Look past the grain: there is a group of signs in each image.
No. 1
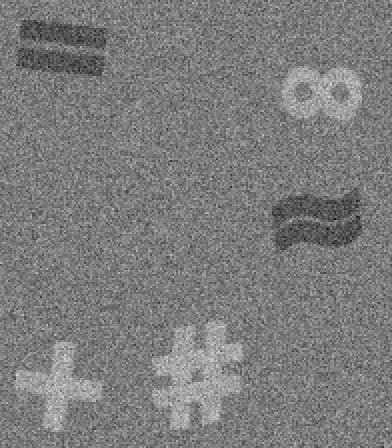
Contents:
top left: dark equals sign; top right: light infinity sign; middle right: dark approximately sign; bottom left: light plus sign; bottom middle: light hash sign
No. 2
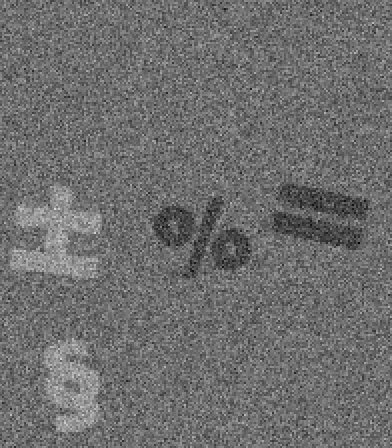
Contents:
middle left: light plus-minus sign; centre: dark percent sign; middle right: dark equals sign; bottom left: light section sign
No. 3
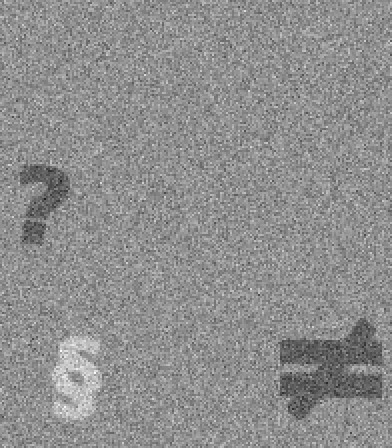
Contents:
middle left: dark question mark; bottom left: light section sign; bottom right: dark not-equal sign
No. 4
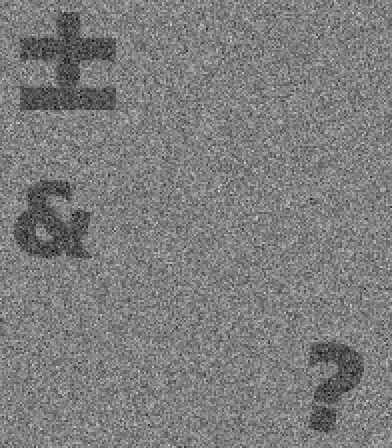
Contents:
top left: dark plus-minus sign; middle left: dark ampersand; bottom right: dark question mark
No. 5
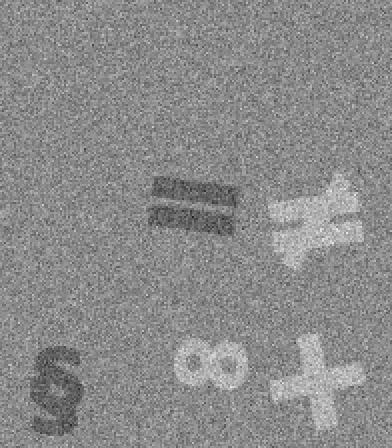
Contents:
centre: dark equals sign; middle right: light not-equal sign; bottom left: dark section sign; bottom middle: light infinity sign; bottom right: light plus sign
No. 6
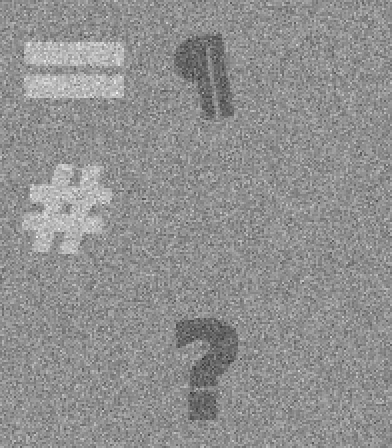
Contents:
top left: light equals sign; top middle: dark pilcrow; middle left: light hash sign; bottom middle: dark question mark
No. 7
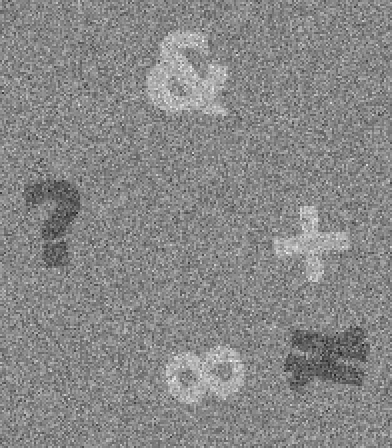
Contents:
top middle: light ampersand; middle left: dark question mark; middle right: light plus sign; bottom middle: light infinity sign; bottom right: dark not-equal sign
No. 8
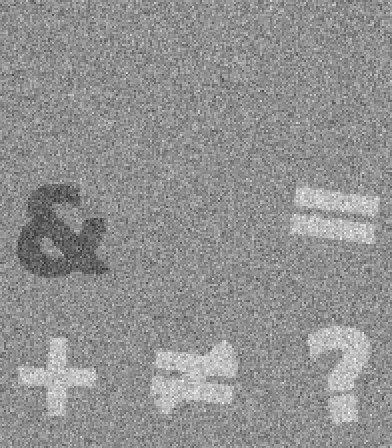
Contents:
middle left: dark ampersand; middle right: light equals sign; bottom left: light plus sign; bottom middle: light not-equal sign; bottom right: light question mark
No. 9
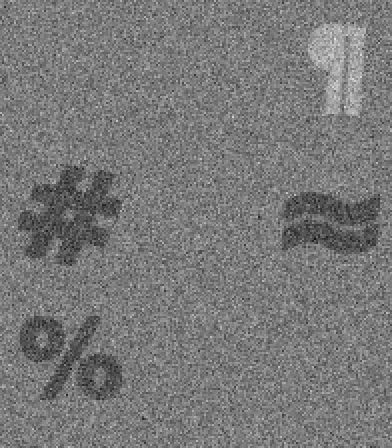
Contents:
top right: light pilcrow; middle left: dark hash sign; middle right: dark approximately sign; bottom left: dark percent sign
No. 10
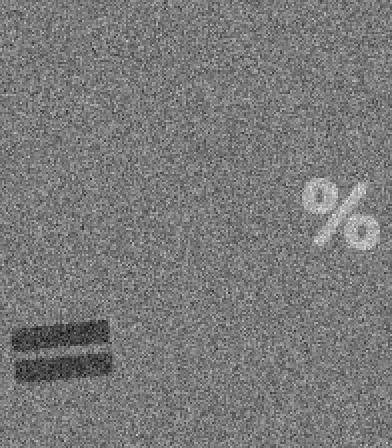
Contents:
middle right: light percent sign; bottom left: dark equals sign
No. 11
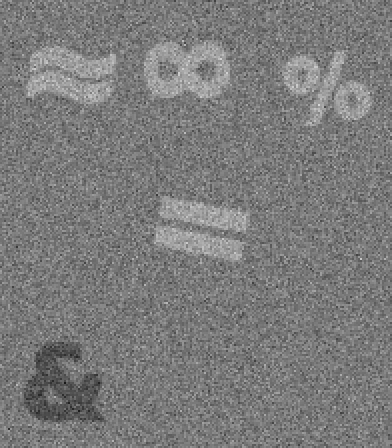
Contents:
top left: light approximately sign; top middle: light infinity sign; top right: light percent sign; centre: light equals sign; bottom left: dark ampersand
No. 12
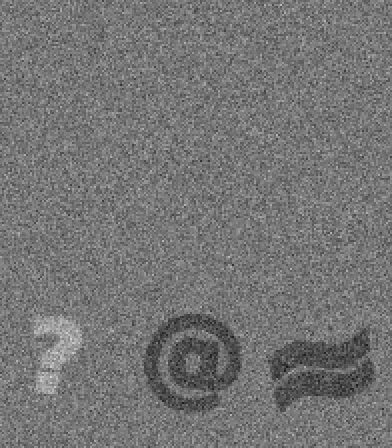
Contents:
bottom left: light question mark; bottom middle: dark at sign; bottom right: dark approximately sign
